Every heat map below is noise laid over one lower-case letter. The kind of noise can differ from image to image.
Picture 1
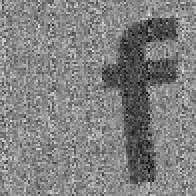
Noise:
columns of uneven size
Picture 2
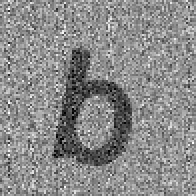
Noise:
columns of uneven size
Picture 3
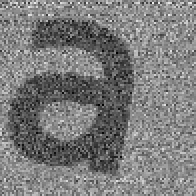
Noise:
rows of uneven size
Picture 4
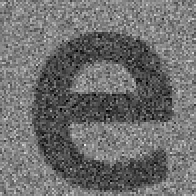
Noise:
independent entries
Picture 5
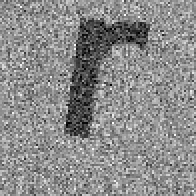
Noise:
low rank plus noise
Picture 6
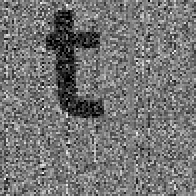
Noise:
columns of uneven size
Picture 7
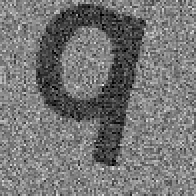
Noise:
low rank plus noise
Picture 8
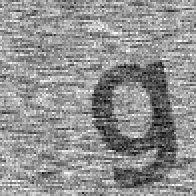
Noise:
streaked along the rows
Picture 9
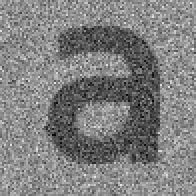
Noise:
independent entries
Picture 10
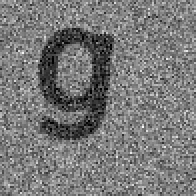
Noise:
independent entries
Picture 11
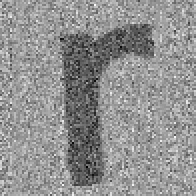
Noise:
columns of uneven size
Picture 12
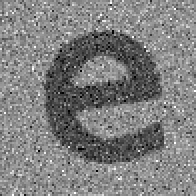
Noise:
heavy tails
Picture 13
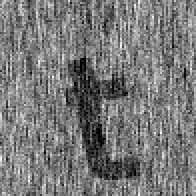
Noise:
streaked along the columns
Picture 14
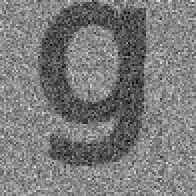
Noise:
low rank plus noise
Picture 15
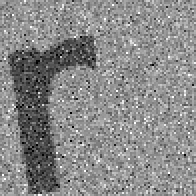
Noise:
heavy tails
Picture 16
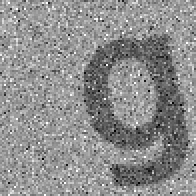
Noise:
heavy tails
